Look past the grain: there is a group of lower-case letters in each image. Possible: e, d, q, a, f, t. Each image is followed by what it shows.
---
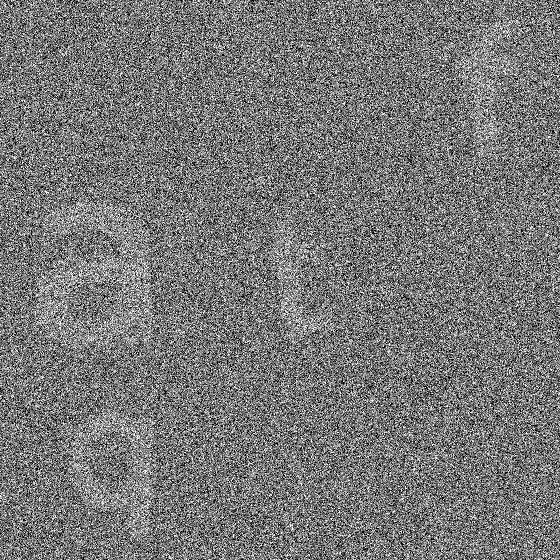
top right: light f; middle left: light a; centre: light t; bottom left: light q
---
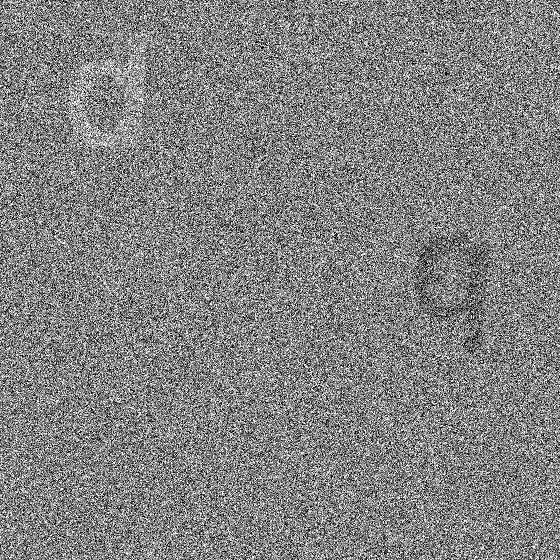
top left: light d; middle right: dark q
